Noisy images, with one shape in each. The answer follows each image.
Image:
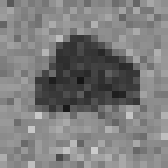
cloud
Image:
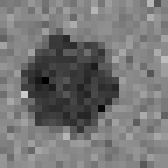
flower
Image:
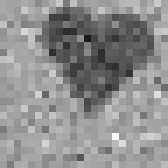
heart
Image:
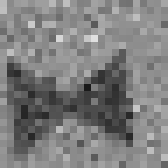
bow tie
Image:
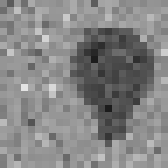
light bulb
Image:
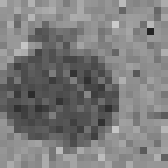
apple
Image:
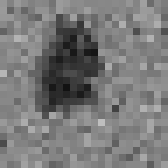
chess knight
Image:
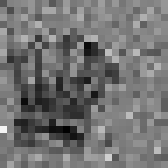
chess queen
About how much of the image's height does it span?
two thirds
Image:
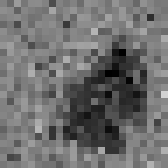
chess knight
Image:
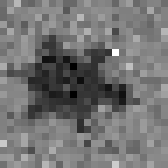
turtle
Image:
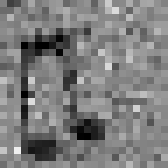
pair of musical notes
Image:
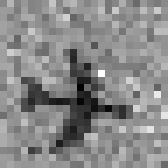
airplane
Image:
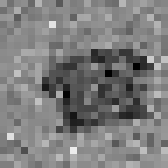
telephone
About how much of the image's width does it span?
two thirds
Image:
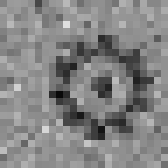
gear
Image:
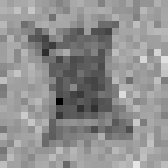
chess rook
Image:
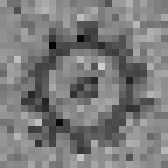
gear
